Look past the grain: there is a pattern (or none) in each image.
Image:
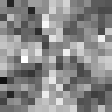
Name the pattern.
spokes from one point
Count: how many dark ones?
4
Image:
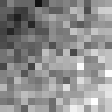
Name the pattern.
a smooth slope
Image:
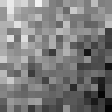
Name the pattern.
a smooth slope
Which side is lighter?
top left
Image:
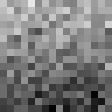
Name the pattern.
a smooth slope
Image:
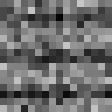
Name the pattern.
horizontal stripes
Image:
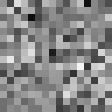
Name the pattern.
only noise
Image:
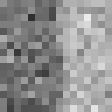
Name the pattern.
a sharp edge
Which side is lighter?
right
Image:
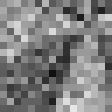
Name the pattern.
spokes from one point
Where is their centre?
top right
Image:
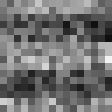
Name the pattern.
horizontal stripes
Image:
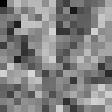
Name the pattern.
spokes from one point
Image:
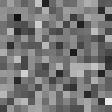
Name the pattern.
only noise
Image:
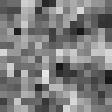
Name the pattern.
spokes from one point
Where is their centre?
middle left
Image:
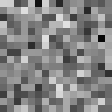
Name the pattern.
only noise
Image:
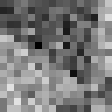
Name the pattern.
spokes from one point
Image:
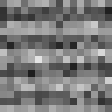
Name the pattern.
horizontal stripes
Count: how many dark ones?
4
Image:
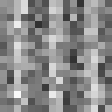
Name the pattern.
vertical stripes
